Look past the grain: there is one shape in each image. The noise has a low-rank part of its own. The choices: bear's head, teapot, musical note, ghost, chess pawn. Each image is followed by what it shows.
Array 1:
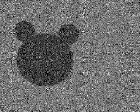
bear's head
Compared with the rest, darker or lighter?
darker
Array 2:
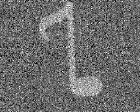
musical note
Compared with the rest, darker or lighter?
lighter
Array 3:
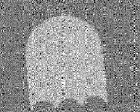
ghost
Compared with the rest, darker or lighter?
lighter
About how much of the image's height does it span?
nearly all
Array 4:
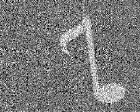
musical note
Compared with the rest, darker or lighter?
lighter
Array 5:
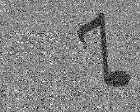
musical note
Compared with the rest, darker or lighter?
darker
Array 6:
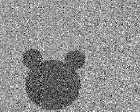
bear's head
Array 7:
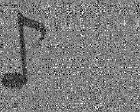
musical note
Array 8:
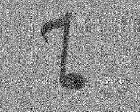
musical note
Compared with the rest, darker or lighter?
darker
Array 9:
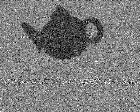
teapot
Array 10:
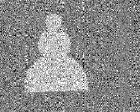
chess pawn
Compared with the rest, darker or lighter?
lighter
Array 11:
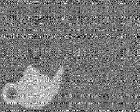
teapot
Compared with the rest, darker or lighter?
lighter
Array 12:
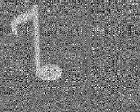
musical note
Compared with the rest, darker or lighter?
lighter
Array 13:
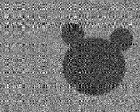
bear's head
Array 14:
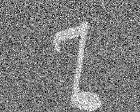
musical note
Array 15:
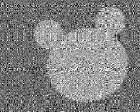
bear's head
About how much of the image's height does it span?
nearly all
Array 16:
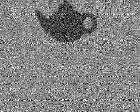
teapot
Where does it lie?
top middle
